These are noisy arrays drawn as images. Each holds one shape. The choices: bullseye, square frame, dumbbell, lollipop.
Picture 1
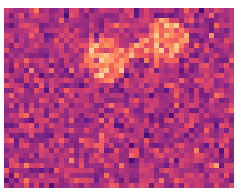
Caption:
light dumbbell
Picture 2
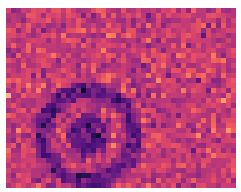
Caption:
dark bullseye
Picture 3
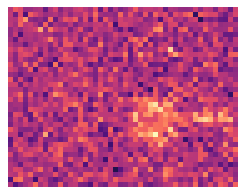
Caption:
light lollipop
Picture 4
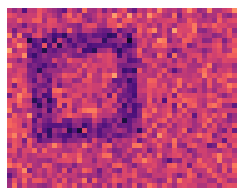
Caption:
dark square frame
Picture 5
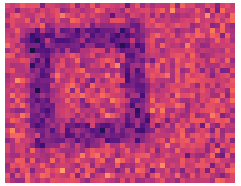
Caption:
dark square frame
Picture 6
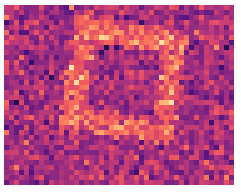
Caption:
light square frame
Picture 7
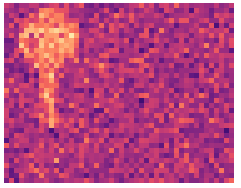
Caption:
light lollipop
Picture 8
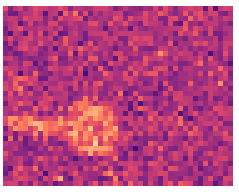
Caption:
light lollipop
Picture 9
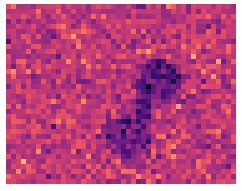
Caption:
dark dumbbell
